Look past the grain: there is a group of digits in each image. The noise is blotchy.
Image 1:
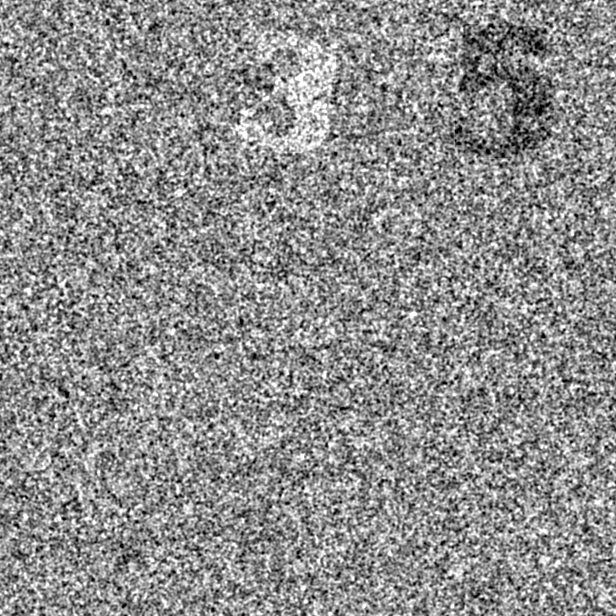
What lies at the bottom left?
nothing
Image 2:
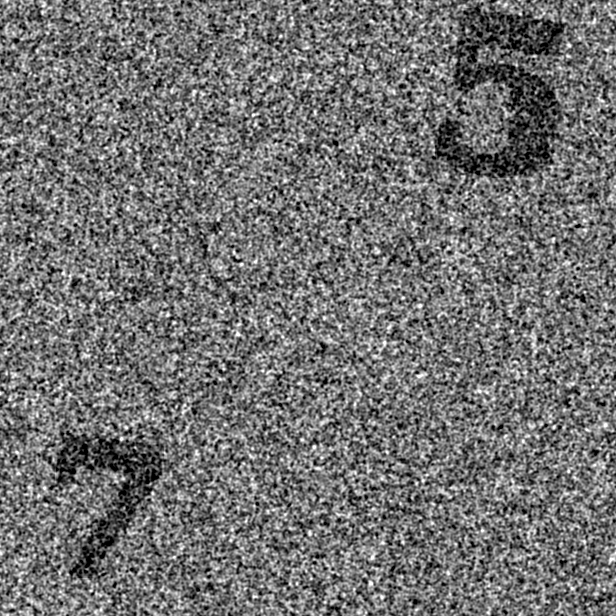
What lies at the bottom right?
nothing
